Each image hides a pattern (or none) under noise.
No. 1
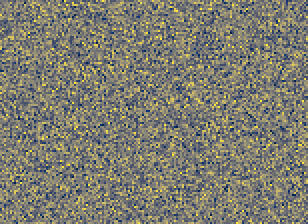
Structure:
only noise
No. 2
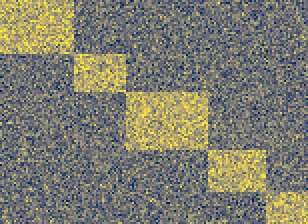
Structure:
blocks along the diagonal
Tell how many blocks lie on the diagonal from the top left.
5
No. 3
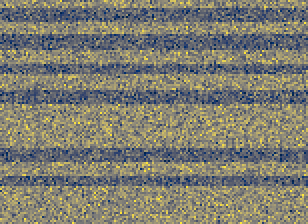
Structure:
bands of rows
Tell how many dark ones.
6
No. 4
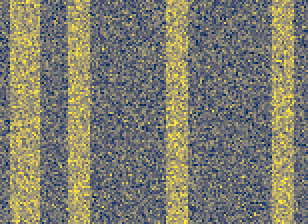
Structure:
bands of columns
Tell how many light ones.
4
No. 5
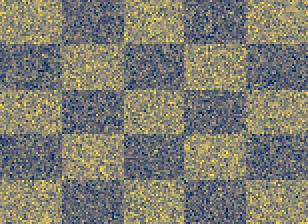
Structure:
a checkerboard
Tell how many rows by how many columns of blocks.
5 by 5
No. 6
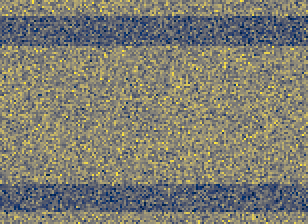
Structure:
bands of rows
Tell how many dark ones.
2
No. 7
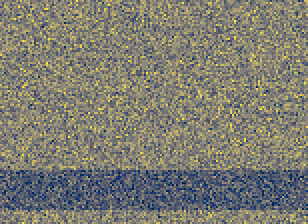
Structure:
one band of rows
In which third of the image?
bottom
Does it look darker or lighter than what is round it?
darker
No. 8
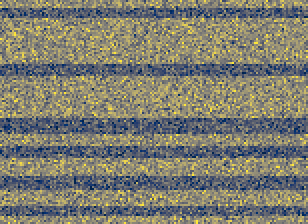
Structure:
bands of rows
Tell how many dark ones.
6
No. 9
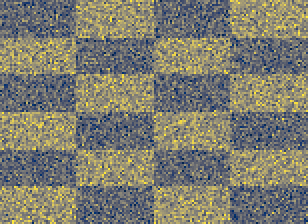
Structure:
a checkerboard
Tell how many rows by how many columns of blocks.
6 by 4
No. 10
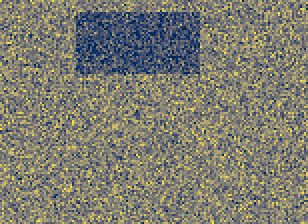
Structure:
one block
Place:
top middle
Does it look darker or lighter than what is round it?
darker
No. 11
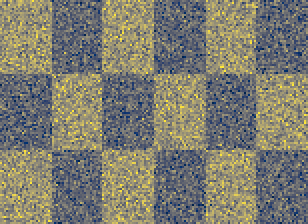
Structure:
a checkerboard
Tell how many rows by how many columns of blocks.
3 by 6
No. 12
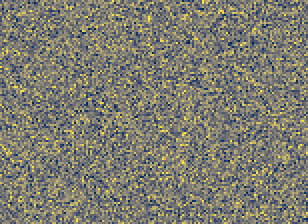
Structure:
only noise
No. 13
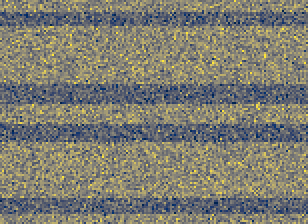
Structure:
bands of rows
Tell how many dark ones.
4
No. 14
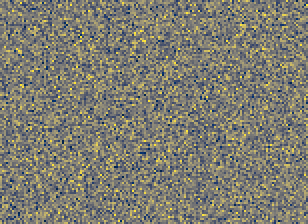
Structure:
only noise
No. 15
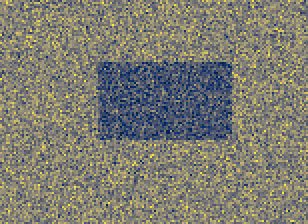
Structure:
one block
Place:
centre
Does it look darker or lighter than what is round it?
darker
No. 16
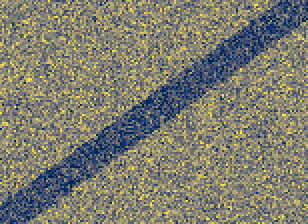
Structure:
a diagonal band
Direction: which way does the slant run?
bottom left to top right
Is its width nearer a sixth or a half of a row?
a sixth
